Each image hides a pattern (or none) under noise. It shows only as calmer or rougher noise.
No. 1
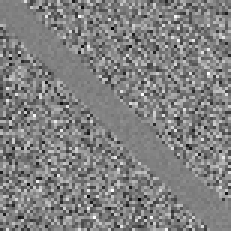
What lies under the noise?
a diagonal band
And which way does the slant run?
top left to bottom right
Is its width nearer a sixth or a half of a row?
a sixth
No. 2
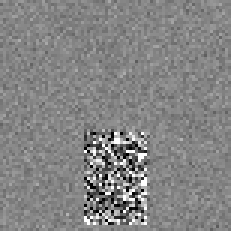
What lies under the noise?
one block
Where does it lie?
bottom middle
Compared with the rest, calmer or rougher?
rougher
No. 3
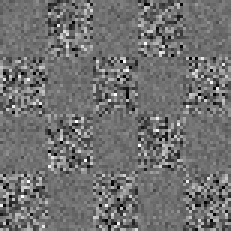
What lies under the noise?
a checkerboard
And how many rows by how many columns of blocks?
4 by 5
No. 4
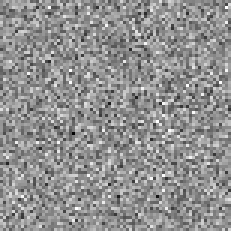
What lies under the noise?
only noise
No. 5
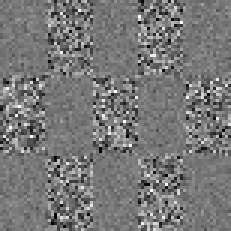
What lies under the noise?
a checkerboard
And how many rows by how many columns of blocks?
3 by 5
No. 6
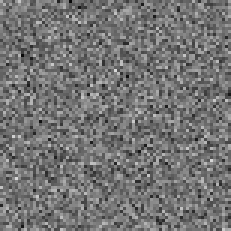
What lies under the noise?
only noise
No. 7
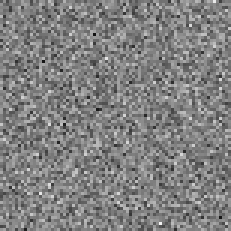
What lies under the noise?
only noise
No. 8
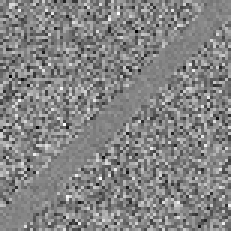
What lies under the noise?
a diagonal band
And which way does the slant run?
bottom left to top right
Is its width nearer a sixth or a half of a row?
a sixth
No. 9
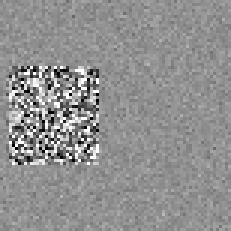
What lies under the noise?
one block
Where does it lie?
middle left
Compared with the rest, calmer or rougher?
rougher
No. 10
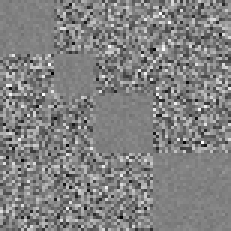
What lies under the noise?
blocks along the diagonal
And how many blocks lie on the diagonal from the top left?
4
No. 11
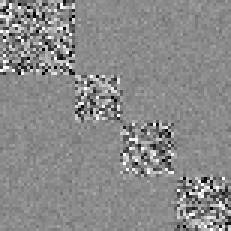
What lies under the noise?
blocks along the diagonal
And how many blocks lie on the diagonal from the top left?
4
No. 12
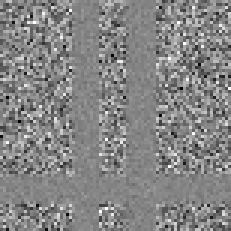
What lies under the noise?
bands of rows crossing bands of columns
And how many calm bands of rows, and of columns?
1 and 2
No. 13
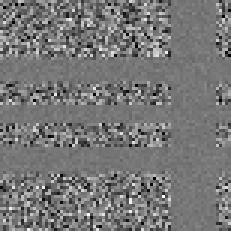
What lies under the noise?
bands of rows crossing bands of columns
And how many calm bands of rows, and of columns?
3 and 1
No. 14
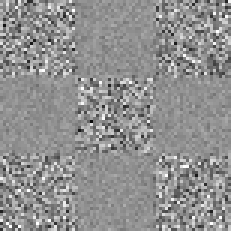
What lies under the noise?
a checkerboard
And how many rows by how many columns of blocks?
3 by 3
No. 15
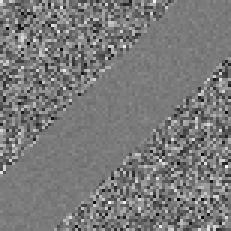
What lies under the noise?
a diagonal band
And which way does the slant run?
bottom left to top right
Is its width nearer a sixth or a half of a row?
a half
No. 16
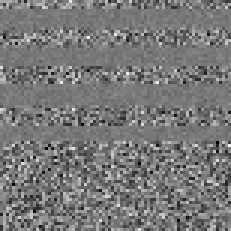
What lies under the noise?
bands of rows
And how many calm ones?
4
